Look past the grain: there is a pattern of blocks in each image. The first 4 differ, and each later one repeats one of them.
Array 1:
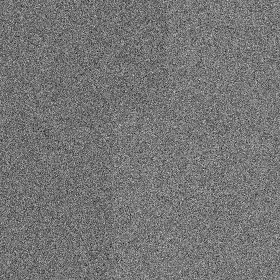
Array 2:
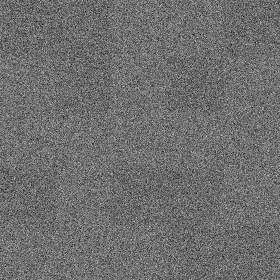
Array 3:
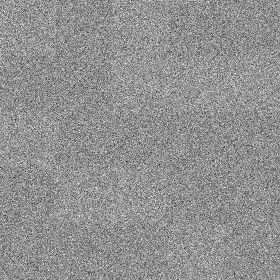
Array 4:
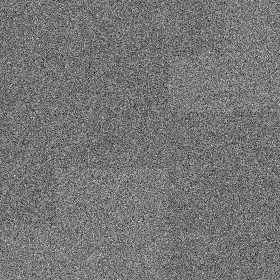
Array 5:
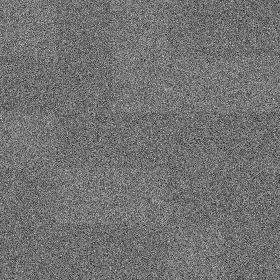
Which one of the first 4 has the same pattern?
3
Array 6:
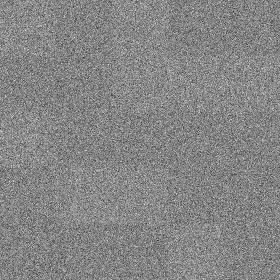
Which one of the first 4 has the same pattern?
3
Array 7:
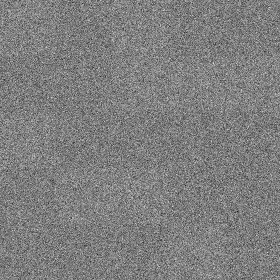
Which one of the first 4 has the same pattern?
3
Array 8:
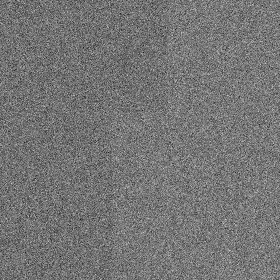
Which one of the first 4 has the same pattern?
1
